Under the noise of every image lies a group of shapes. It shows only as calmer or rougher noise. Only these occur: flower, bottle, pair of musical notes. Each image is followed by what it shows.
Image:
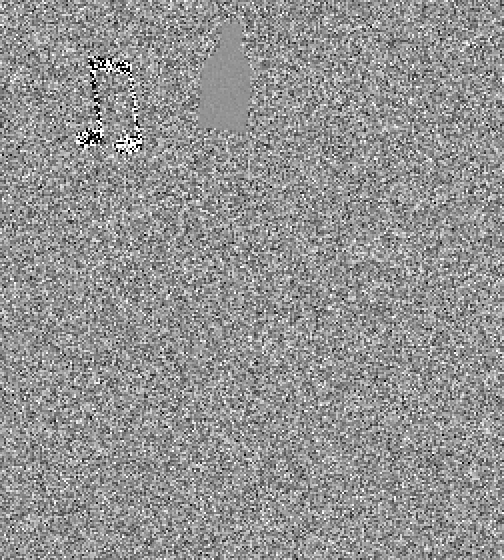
top left: rough pair of musical notes; top middle: calm bottle
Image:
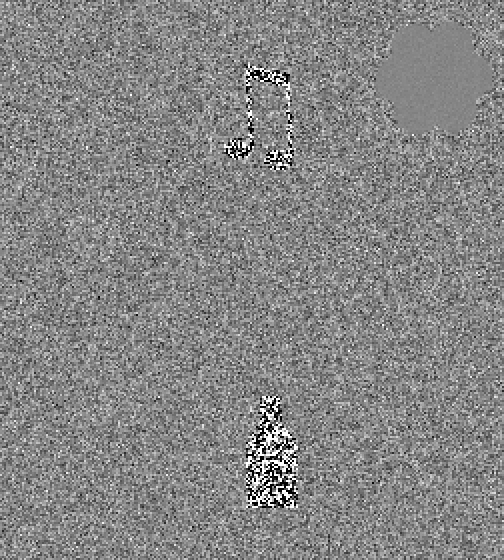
top middle: rough pair of musical notes; top right: calm flower; bottom middle: rough bottle
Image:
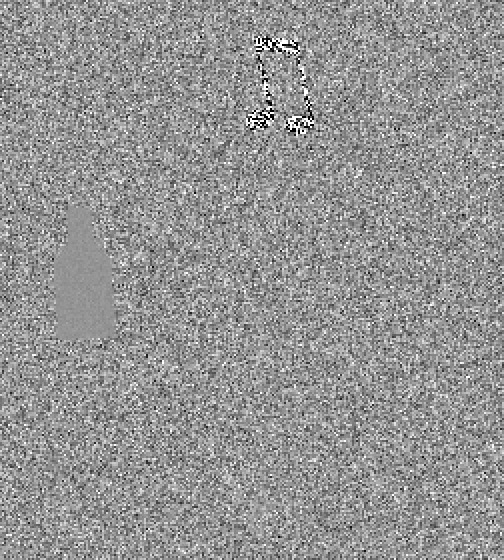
top middle: rough pair of musical notes; middle left: calm bottle
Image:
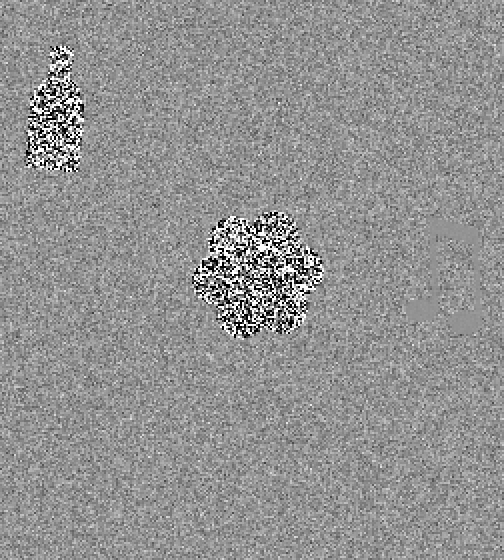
top left: rough bottle; centre: rough flower; middle right: calm pair of musical notes
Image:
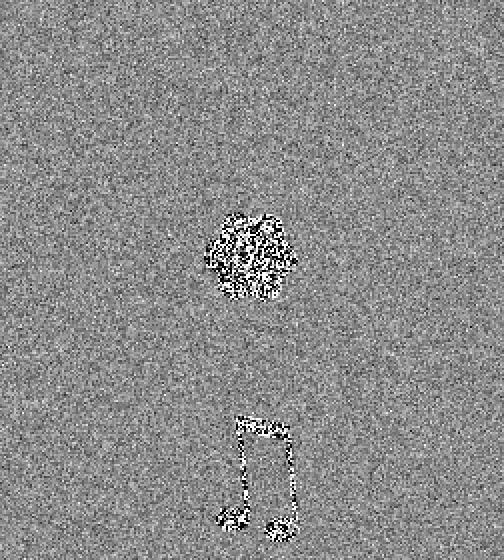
centre: rough flower; bottom middle: rough pair of musical notes
